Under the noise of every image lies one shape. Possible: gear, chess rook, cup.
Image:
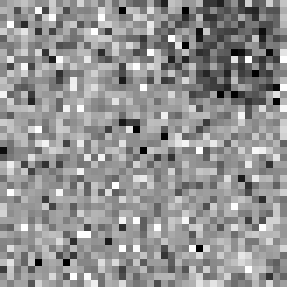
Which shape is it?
cup
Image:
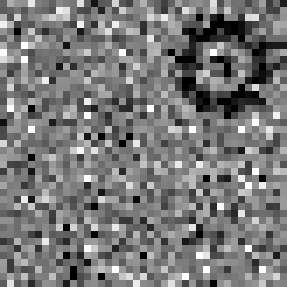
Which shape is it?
gear
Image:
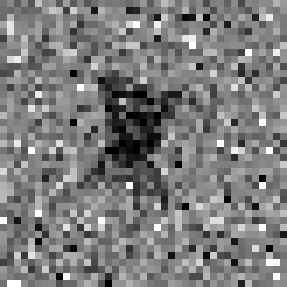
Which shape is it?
chess rook
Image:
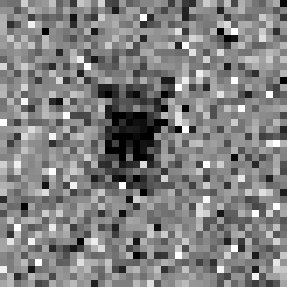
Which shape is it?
chess rook
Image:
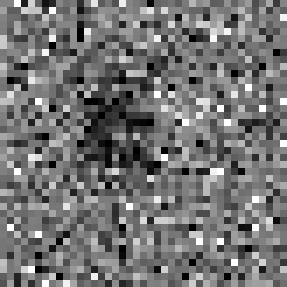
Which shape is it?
chess rook
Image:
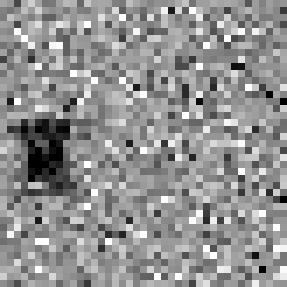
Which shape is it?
chess rook
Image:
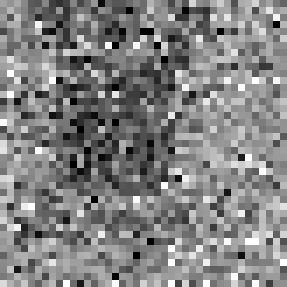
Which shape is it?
chess rook
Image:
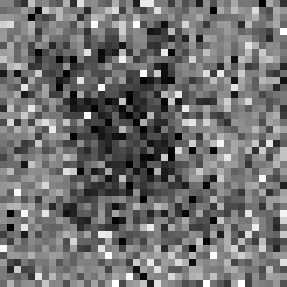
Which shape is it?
chess rook
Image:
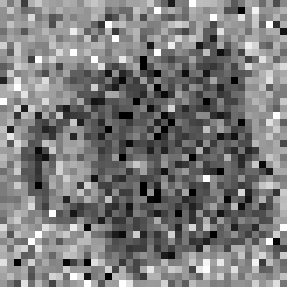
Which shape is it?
cup
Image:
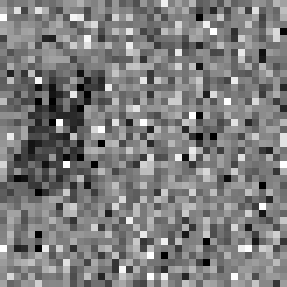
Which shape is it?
chess rook
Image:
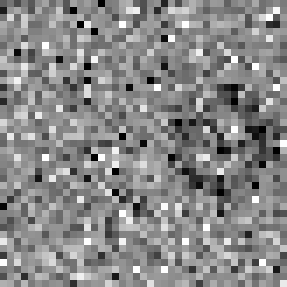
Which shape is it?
gear
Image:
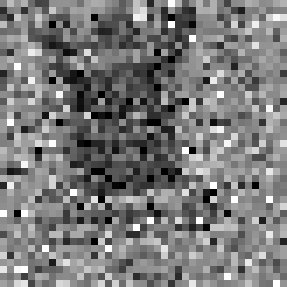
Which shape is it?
chess rook
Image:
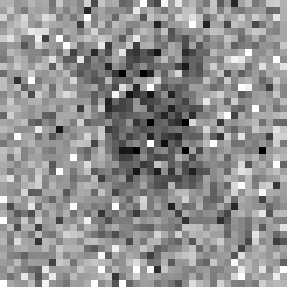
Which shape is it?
chess rook
